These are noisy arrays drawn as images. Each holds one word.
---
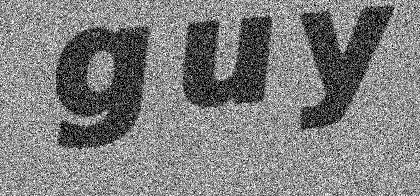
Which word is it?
guy
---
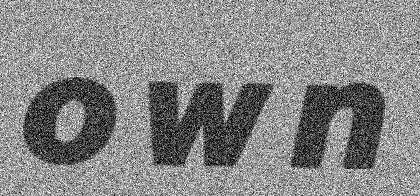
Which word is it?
own
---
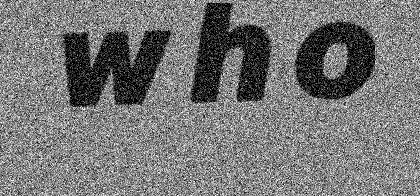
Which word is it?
who
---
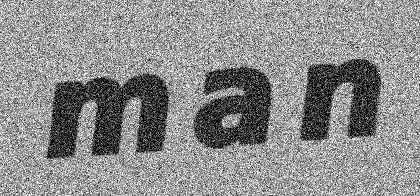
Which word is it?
man
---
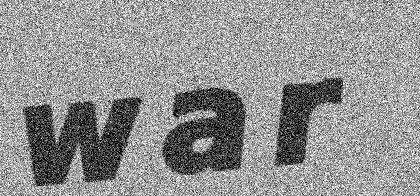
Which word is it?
war
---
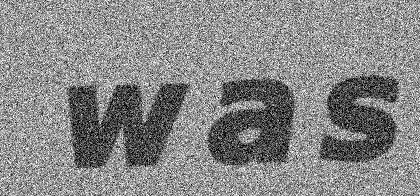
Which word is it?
was
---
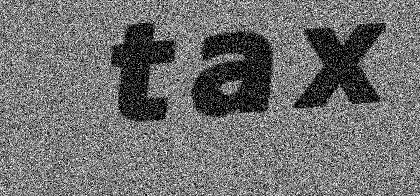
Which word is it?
tax
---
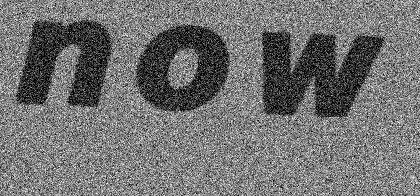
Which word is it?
now
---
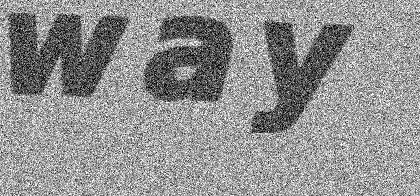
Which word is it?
way
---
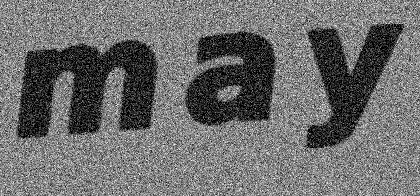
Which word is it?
may
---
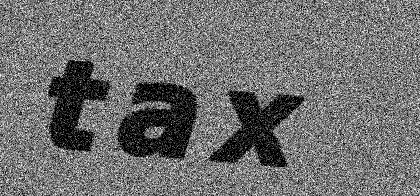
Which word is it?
tax
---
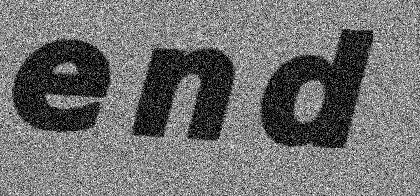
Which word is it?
end
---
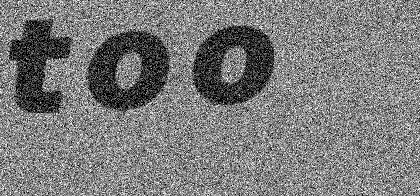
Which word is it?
too
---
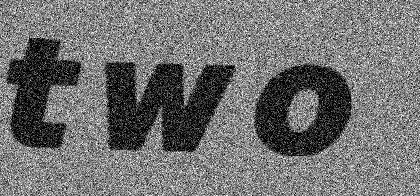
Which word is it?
two
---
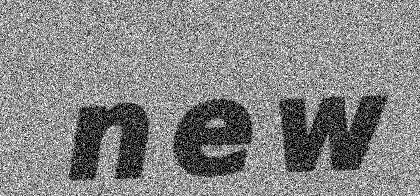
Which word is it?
new
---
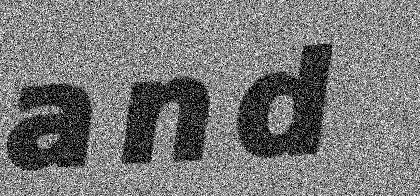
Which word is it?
and
